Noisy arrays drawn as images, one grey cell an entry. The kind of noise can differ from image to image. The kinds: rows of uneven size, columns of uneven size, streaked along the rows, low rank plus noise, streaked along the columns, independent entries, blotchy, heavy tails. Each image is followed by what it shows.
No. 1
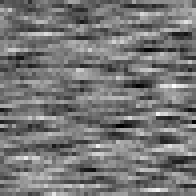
streaked along the rows
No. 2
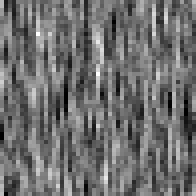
streaked along the columns
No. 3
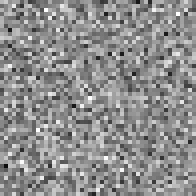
independent entries
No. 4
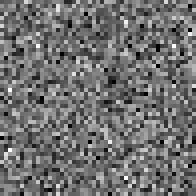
independent entries
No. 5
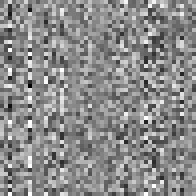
columns of uneven size
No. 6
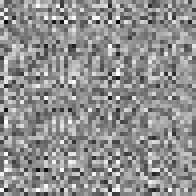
low rank plus noise
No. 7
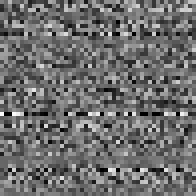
rows of uneven size
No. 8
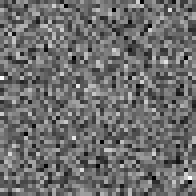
independent entries
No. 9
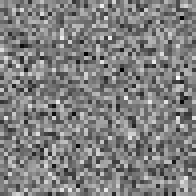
independent entries
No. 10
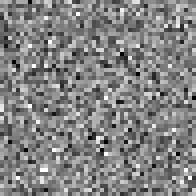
independent entries
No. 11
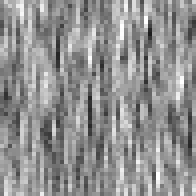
streaked along the columns
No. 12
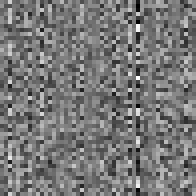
columns of uneven size
